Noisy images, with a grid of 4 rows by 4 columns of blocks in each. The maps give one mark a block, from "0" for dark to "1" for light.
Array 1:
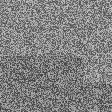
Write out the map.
1 1 1 1
1 1 1 1
0 0 0 1
0 0 0 0
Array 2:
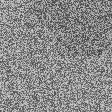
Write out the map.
1 0 0 0
1 1 0 0
1 1 1 1
1 1 1 1
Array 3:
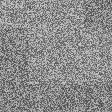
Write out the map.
1 1 1 0
0 1 1 1
0 1 1 1
0 0 0 0
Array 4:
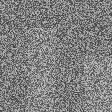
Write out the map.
0 0 0 0
0 1 0 0
0 1 0 1
0 1 0 1
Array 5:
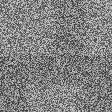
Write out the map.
1 1 0 1
1 1 0 1
0 0 0 0
0 1 1 0
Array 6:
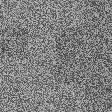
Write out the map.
1 1 1 0
0 1 0 0
1 1 0 0
1 1 1 0
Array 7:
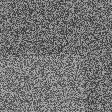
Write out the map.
0 0 0 0
0 0 0 0
1 1 1 0
1 1 1 0
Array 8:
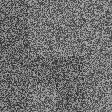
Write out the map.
0 1 1 1
0 1 1 1
0 0 0 1
0 1 0 1
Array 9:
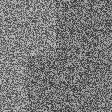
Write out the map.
1 1 0 0
1 1 0 0
1 0 0 0
1 0 0 0
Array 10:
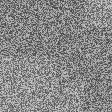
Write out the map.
0 0 0 1
0 0 0 0
1 1 0 0
1 1 1 0
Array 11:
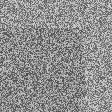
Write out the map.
1 1 1 1
0 0 0 1
0 0 0 1
0 0 0 1
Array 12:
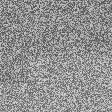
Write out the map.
0 0 0 0
0 0 0 0
0 1 1 1
1 1 1 1
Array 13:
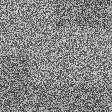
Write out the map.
1 1 0 0
1 1 1 1
0 1 1 1
0 0 0 0
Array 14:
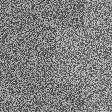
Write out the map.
0 0 0 1
0 0 1 1
0 0 1 1
0 0 0 1
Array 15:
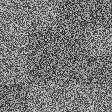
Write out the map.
1 1 0 0
1 0 0 1
1 0 0 0
0 1 1 1
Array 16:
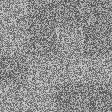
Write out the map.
1 0 0 0
1 0 1 0
0 1 1 1
1 1 0 0
